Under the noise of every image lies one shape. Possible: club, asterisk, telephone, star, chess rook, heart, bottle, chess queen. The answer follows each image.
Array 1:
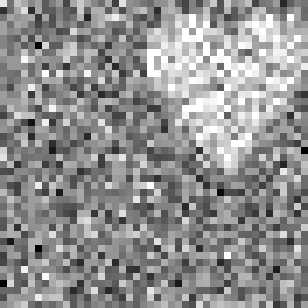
light heart
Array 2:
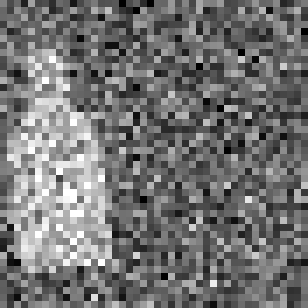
light bottle
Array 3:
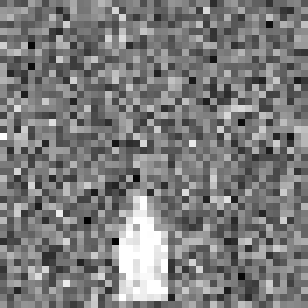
light bottle, bottom middle
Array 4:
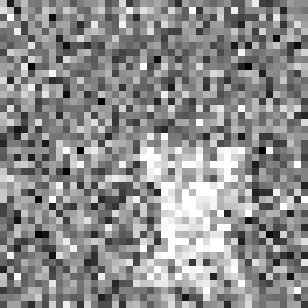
light chess rook
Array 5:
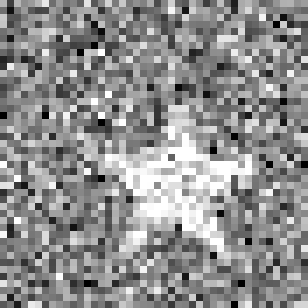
light star
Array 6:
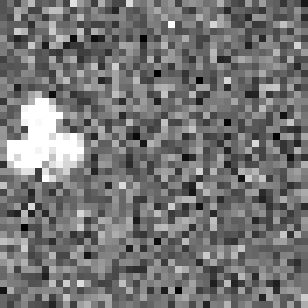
light club, middle left
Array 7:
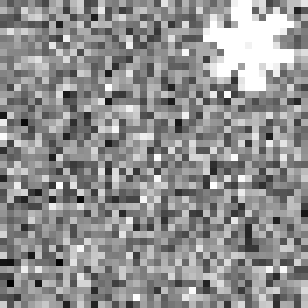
light asterisk, top right
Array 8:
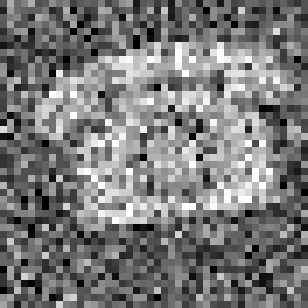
light telephone
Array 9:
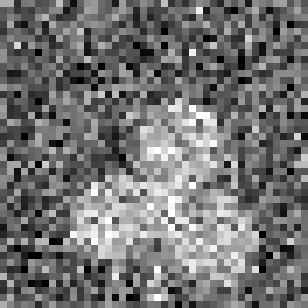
light club
